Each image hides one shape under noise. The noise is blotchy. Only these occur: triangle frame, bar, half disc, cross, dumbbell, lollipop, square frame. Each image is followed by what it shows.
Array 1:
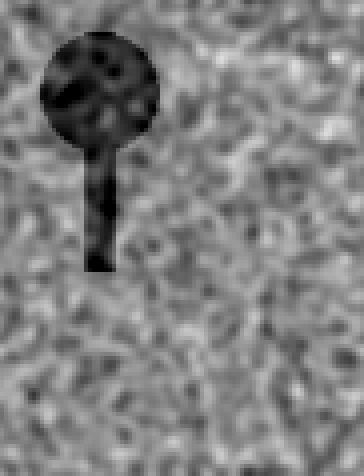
lollipop
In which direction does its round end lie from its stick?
up
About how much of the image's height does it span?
half
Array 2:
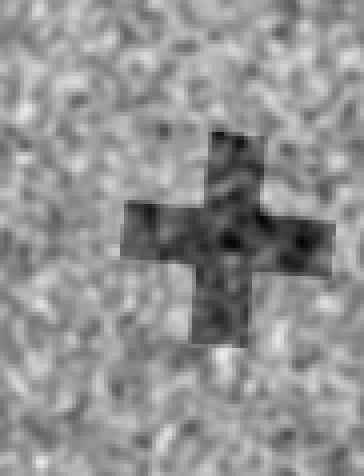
cross
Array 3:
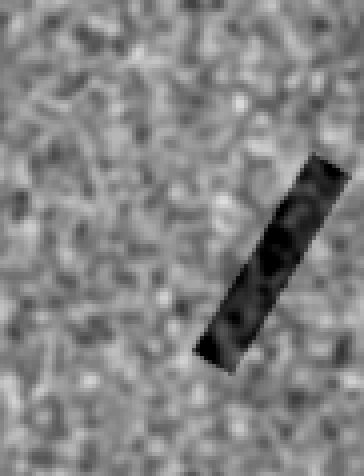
bar
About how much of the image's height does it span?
half
